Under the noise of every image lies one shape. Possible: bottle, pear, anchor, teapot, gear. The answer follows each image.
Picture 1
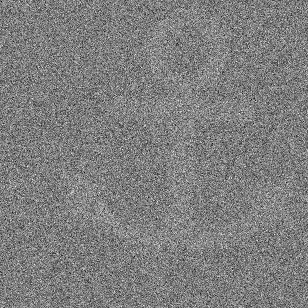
anchor
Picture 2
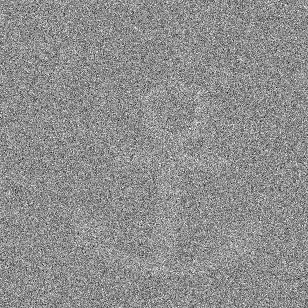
anchor
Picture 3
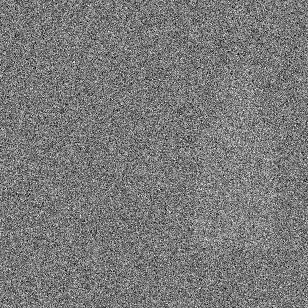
bottle
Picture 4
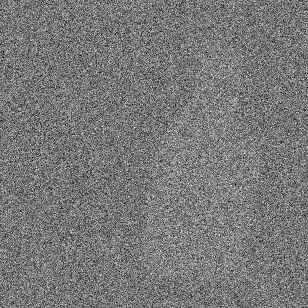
bottle
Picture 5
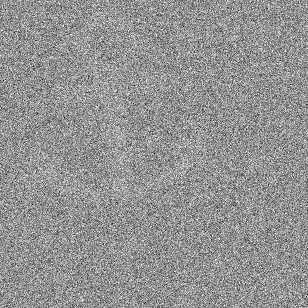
anchor
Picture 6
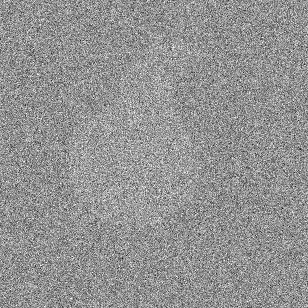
pear
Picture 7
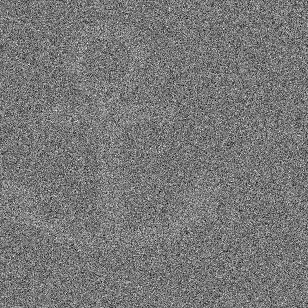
anchor
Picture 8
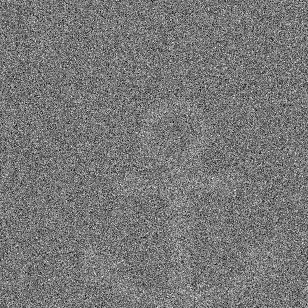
anchor
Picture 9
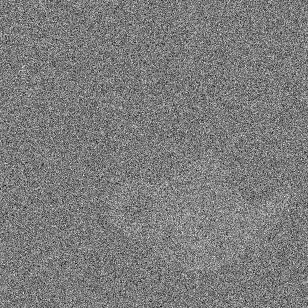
teapot
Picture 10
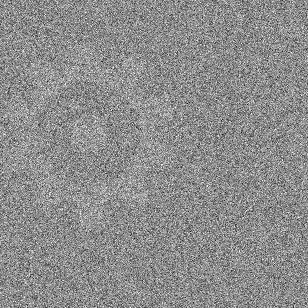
gear
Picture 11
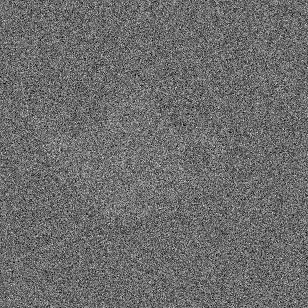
teapot
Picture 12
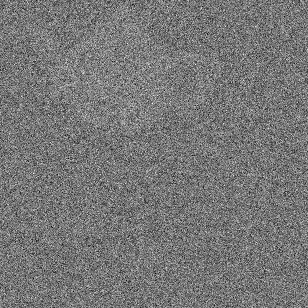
teapot
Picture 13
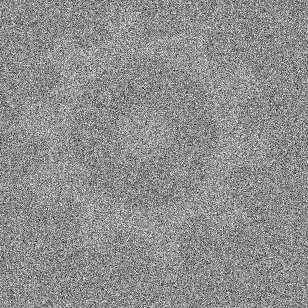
gear
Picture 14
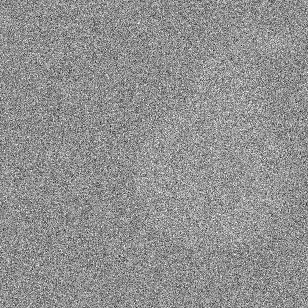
pear
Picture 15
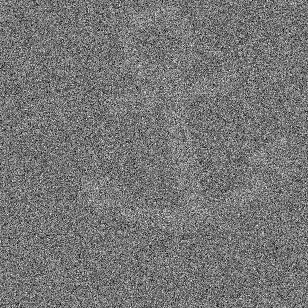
anchor
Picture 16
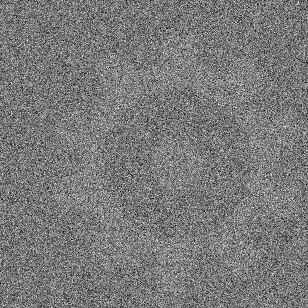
gear
